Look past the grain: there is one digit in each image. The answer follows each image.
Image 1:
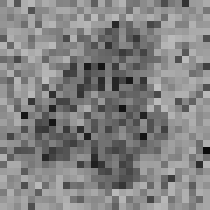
4
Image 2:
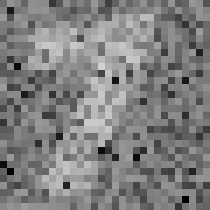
7
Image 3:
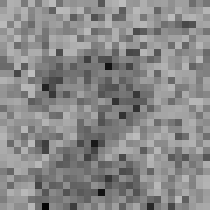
2
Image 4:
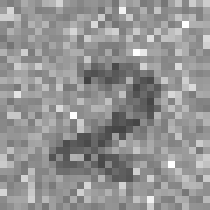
2
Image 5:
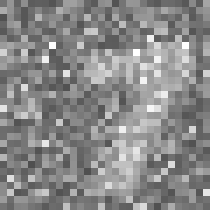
7
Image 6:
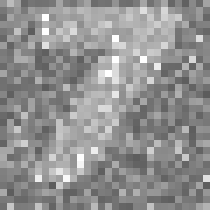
7
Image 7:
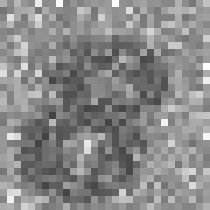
8
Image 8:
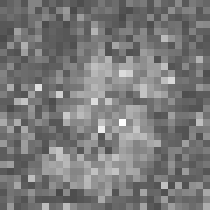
5
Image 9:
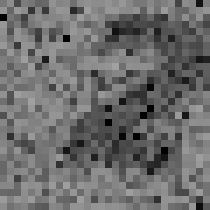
2
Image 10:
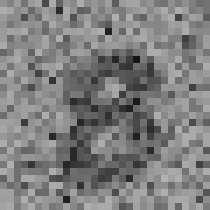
8
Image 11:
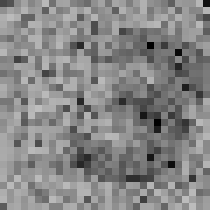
3
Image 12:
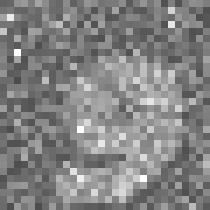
9
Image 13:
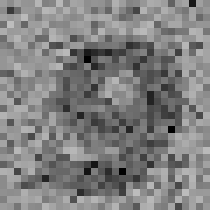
9
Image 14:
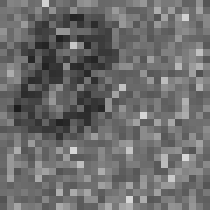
8
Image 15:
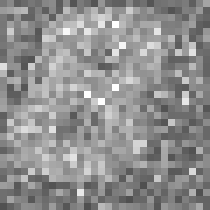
8
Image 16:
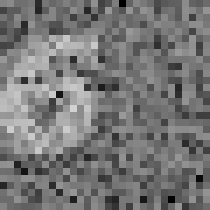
6
